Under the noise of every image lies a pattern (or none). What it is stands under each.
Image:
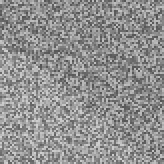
a sharp edge
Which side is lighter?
bottom left
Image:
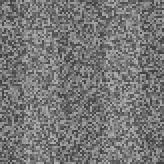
vertical stripes
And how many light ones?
2
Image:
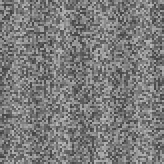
vertical stripes
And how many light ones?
4
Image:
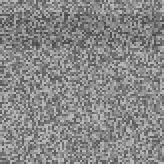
one horizontal stripe
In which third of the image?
top
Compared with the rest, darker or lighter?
darker
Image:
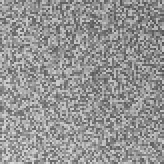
a smooth slope
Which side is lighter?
bottom left
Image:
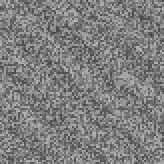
diagonal stripes
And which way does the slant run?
top left to bottom right
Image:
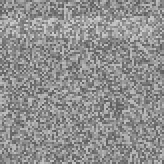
one horizontal stripe
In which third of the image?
top
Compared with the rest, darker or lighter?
lighter
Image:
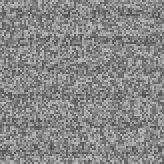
horizontal stripes
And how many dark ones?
6
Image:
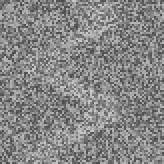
a wavy band
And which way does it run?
top to bottom
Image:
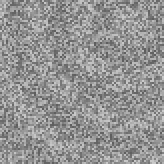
rings round one point
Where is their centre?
top right
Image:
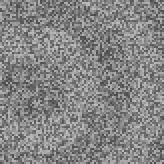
rings round one point
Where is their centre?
middle left
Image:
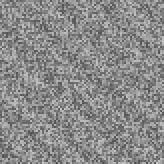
diagonal stripes
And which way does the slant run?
top left to bottom right
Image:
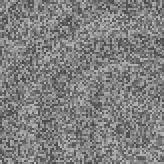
rings round one point
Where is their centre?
bottom right
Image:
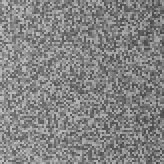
a smooth slope
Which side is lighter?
left
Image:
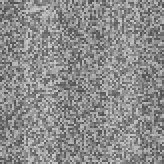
vertical stripes
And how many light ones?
2
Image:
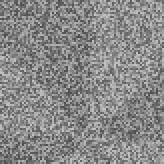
spokes from one point
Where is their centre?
bottom middle
